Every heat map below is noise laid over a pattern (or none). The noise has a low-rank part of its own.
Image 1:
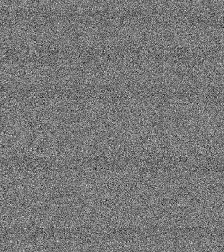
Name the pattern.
bands of rows
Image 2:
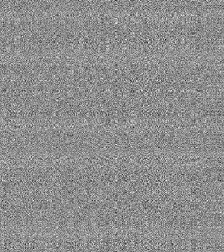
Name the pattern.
bands of rows
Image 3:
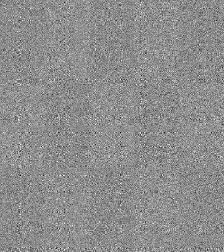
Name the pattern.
a checkerboard
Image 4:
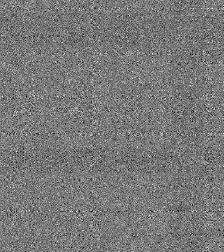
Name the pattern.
bands of rows crossing bands of columns
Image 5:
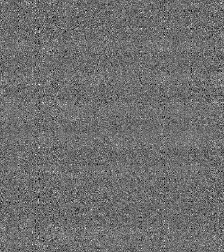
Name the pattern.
bands of rows
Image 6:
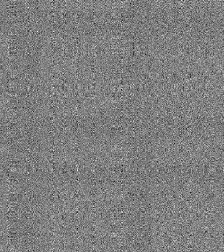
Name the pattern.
bands of rows crossing bands of columns
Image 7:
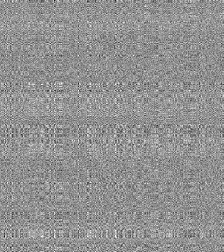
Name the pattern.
bands of rows
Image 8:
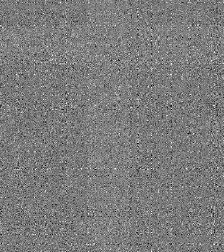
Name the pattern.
bands of rows crossing bands of columns
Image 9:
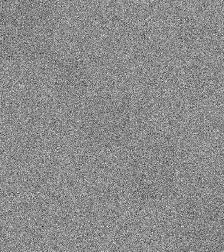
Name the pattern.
blocks along the diagonal
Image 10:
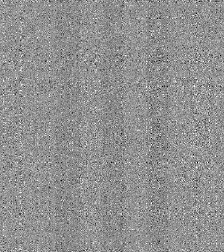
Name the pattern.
bands of columns
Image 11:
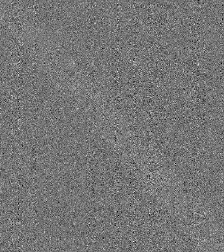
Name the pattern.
a diagonal band
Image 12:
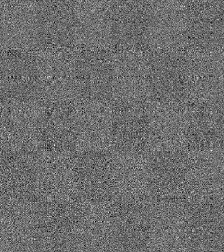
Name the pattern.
a checkerboard
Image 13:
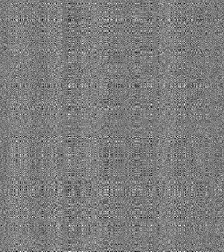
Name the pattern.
bands of columns
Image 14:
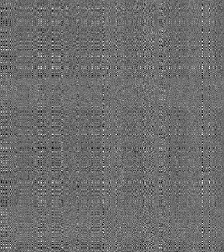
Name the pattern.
bands of rows crossing bands of columns
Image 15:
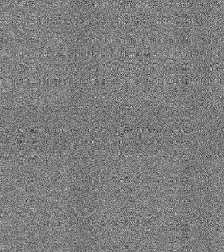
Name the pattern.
bands of rows crossing bands of columns
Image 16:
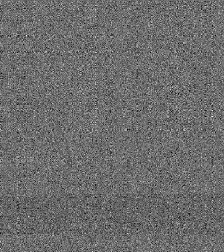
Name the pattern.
one band of rows
